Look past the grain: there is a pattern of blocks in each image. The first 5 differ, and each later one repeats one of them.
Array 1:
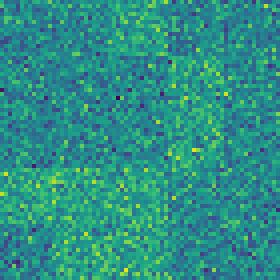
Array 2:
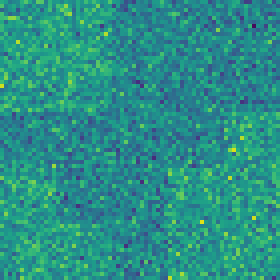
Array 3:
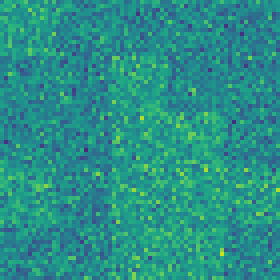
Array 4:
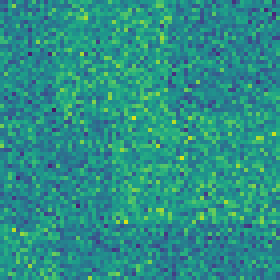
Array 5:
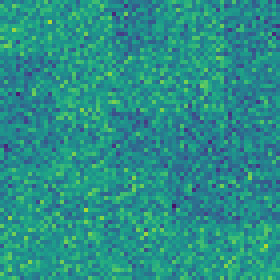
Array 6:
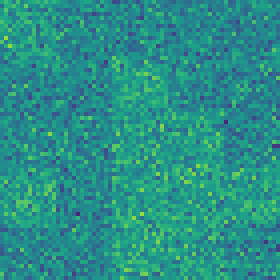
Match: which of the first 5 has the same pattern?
3
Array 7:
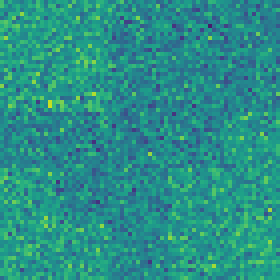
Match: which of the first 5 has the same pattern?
2
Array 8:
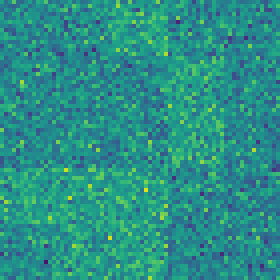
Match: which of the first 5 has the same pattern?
1
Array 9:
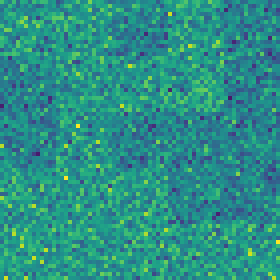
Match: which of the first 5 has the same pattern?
5
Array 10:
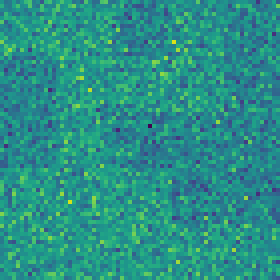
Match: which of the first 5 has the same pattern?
5
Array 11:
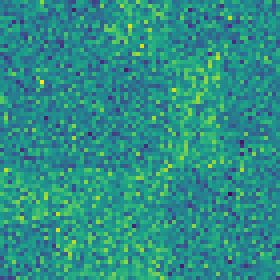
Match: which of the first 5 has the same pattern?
1
